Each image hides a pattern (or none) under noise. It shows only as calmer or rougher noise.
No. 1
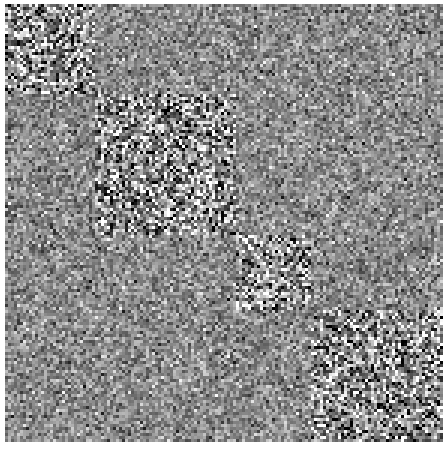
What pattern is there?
blocks along the diagonal
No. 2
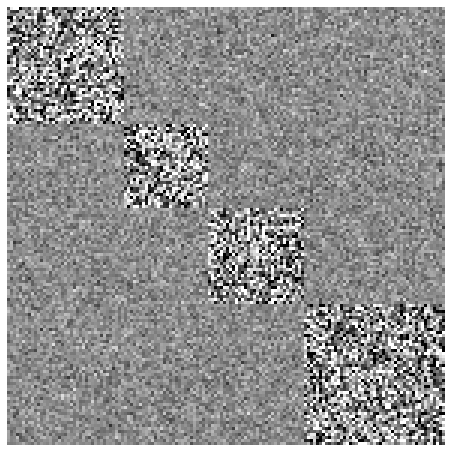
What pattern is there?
blocks along the diagonal
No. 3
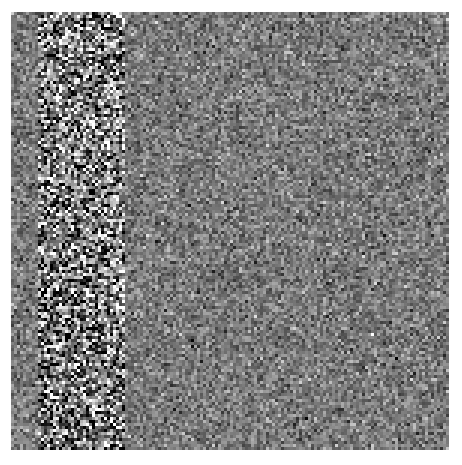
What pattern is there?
one band of columns
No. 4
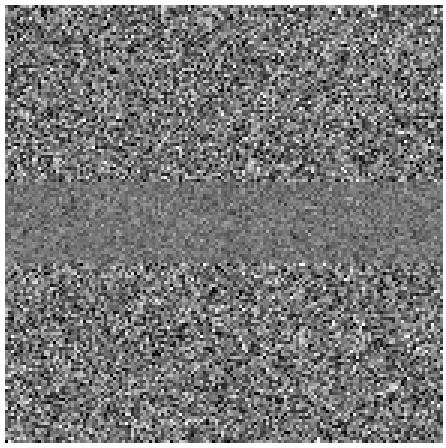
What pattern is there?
one band of rows
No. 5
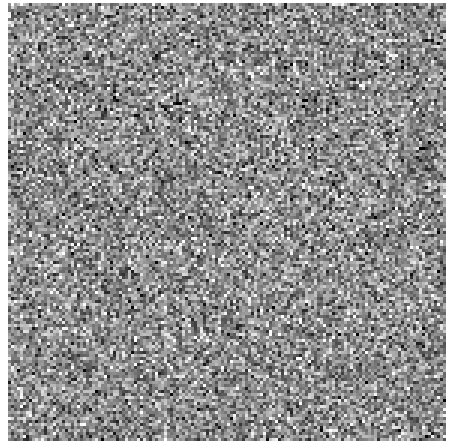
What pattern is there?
only noise
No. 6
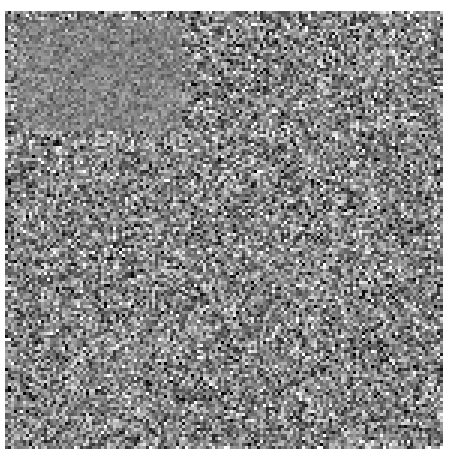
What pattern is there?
one block
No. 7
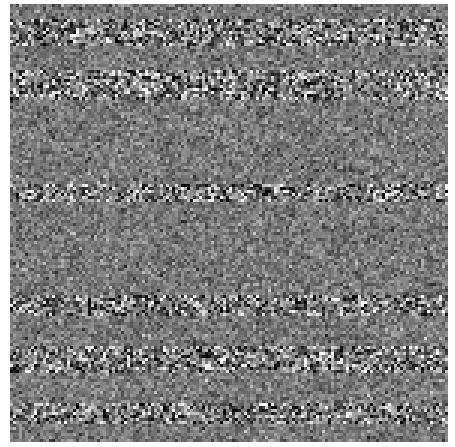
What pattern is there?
bands of rows
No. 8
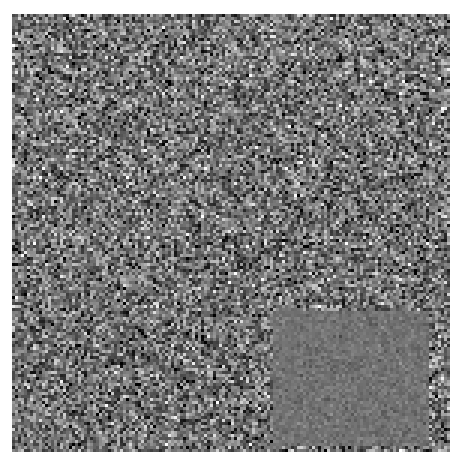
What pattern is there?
one block
